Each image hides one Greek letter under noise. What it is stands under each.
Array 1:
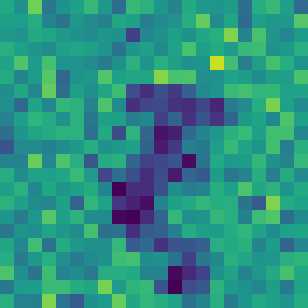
xi
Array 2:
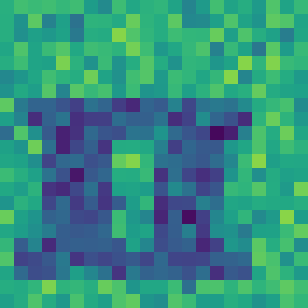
pi
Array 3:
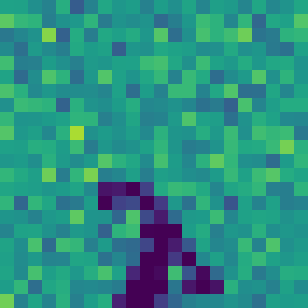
lambda
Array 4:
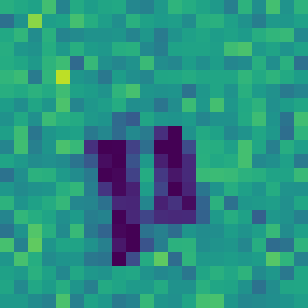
mu
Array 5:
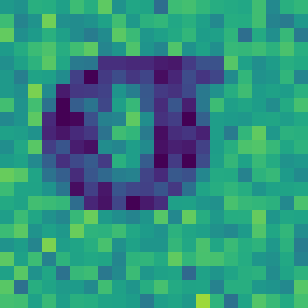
sigma
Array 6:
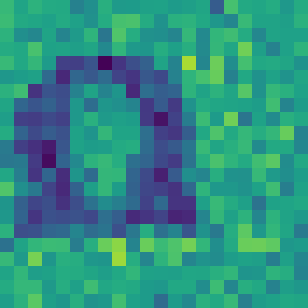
omega
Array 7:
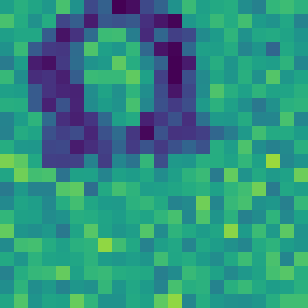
omega
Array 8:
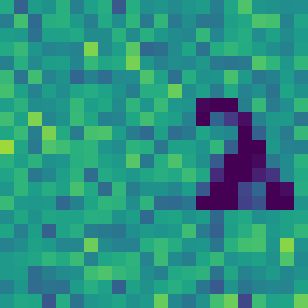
lambda
